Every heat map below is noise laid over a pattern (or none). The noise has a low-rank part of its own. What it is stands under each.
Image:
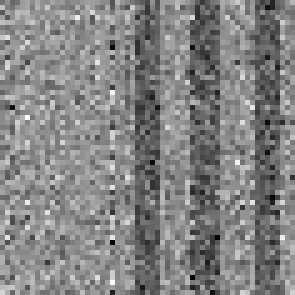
bands of columns
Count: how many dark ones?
3
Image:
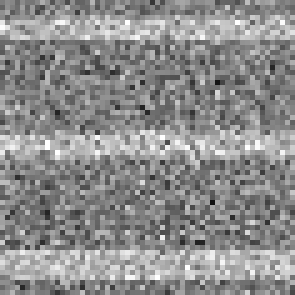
bands of rows
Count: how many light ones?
3
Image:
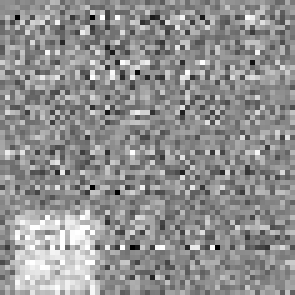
one block
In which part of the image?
bottom left
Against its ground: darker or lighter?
lighter
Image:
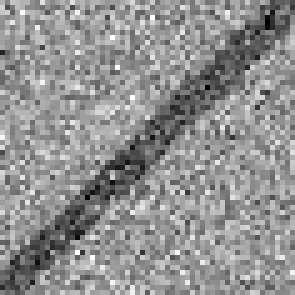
a diagonal band
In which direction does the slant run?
bottom left to top right
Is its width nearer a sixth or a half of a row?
a sixth
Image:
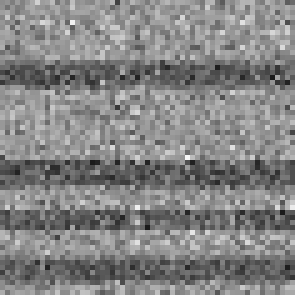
bands of rows
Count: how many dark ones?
4
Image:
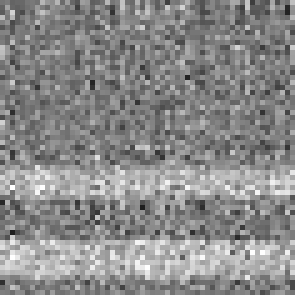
bands of rows
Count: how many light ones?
2
